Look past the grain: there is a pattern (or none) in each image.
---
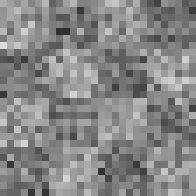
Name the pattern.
a checkerboard
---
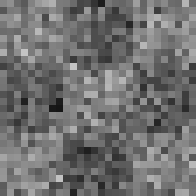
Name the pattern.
a checkerboard
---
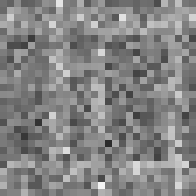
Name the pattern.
bands of rows crossing bands of columns
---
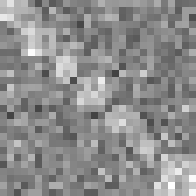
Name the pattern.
blocks along the diagonal
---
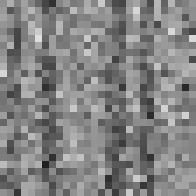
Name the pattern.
bands of columns
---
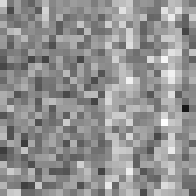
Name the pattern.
bands of columns
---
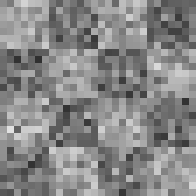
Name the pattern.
a checkerboard
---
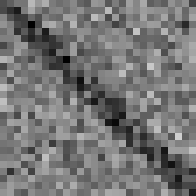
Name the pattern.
a diagonal band
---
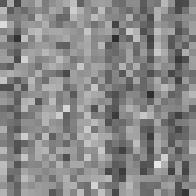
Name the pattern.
bands of columns
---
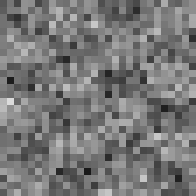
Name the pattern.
a checkerboard
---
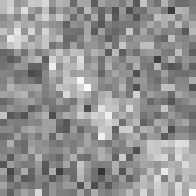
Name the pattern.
blocks along the diagonal
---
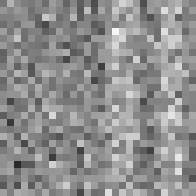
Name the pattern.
bands of columns
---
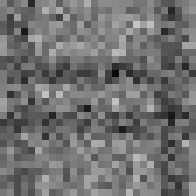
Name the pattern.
bands of rows crossing bands of columns
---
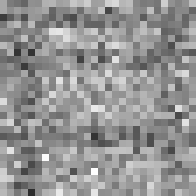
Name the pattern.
bands of rows crossing bands of columns
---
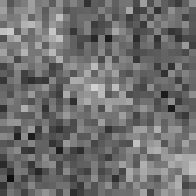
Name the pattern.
blocks along the diagonal
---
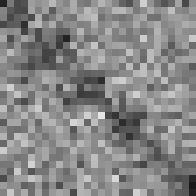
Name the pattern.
blocks along the diagonal
